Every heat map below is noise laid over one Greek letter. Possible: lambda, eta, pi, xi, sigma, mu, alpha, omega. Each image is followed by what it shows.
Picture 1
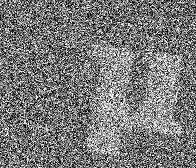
mu
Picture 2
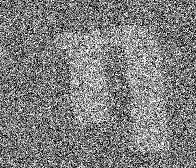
eta
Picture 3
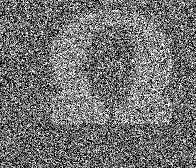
omega
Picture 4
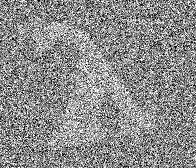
lambda
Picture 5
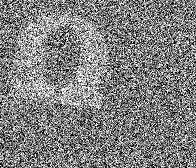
omega
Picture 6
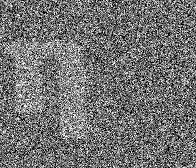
eta
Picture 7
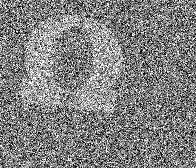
omega
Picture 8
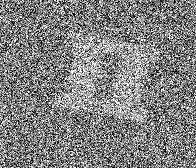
pi
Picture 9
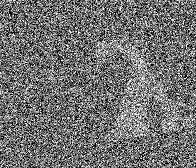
lambda
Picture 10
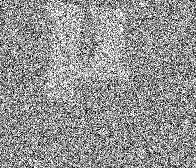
mu
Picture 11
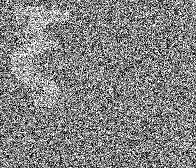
xi
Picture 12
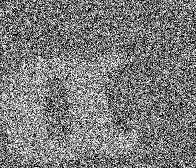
alpha
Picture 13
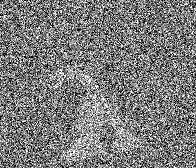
lambda
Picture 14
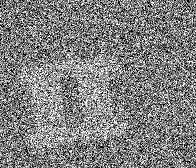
pi
